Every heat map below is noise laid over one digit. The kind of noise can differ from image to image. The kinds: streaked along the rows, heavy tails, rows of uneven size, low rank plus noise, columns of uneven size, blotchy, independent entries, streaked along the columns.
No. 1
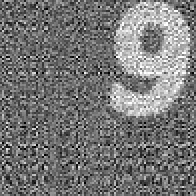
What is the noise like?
low rank plus noise
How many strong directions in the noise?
two
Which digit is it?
9
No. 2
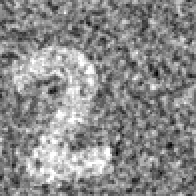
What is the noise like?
blotchy
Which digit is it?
2
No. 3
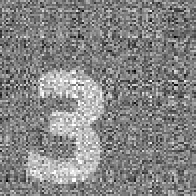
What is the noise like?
low rank plus noise
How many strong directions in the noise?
three or four
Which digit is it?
3
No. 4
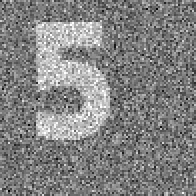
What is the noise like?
independent entries
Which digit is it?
5
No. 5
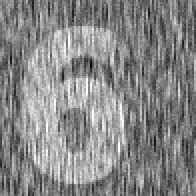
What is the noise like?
streaked along the columns
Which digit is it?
6
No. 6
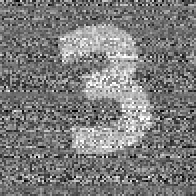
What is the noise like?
rows of uneven size
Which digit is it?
3
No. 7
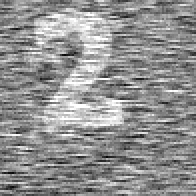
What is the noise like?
streaked along the rows
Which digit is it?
2
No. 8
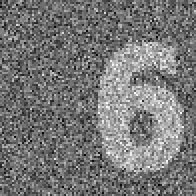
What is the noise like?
independent entries
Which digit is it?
6
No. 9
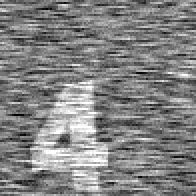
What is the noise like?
streaked along the rows
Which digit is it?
4
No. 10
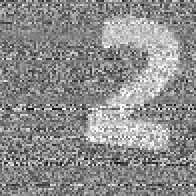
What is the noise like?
rows of uneven size
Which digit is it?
2
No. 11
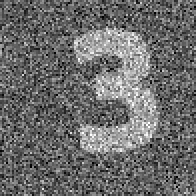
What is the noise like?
independent entries
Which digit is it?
3
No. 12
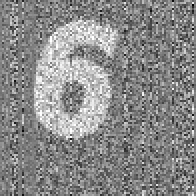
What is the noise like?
columns of uneven size
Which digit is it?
6
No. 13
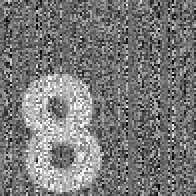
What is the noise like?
columns of uneven size
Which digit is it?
8
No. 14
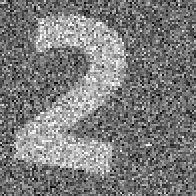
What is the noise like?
independent entries
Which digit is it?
2
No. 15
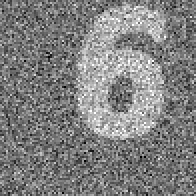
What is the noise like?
independent entries
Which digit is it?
6
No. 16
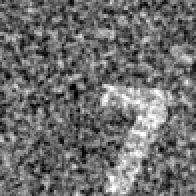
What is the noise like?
blotchy
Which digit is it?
7
